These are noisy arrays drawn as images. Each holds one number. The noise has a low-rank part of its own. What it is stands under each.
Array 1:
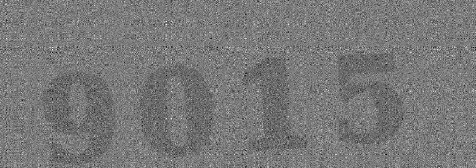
9015
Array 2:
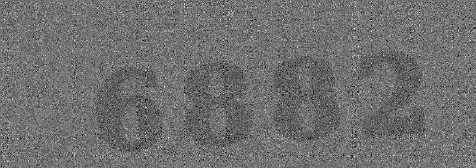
6882
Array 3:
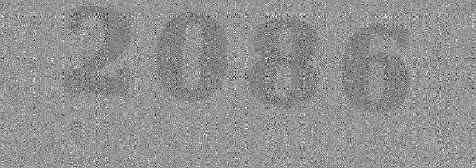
2086
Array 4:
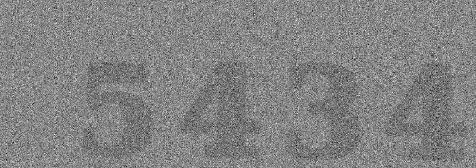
5434
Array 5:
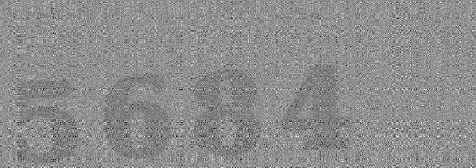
5684
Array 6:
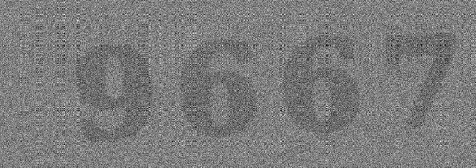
9667
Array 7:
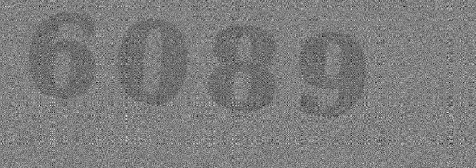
6089
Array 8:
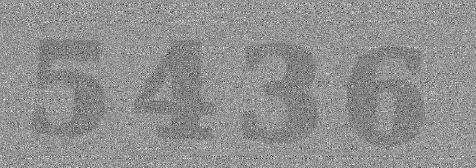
5436
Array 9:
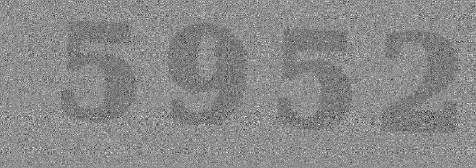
5952
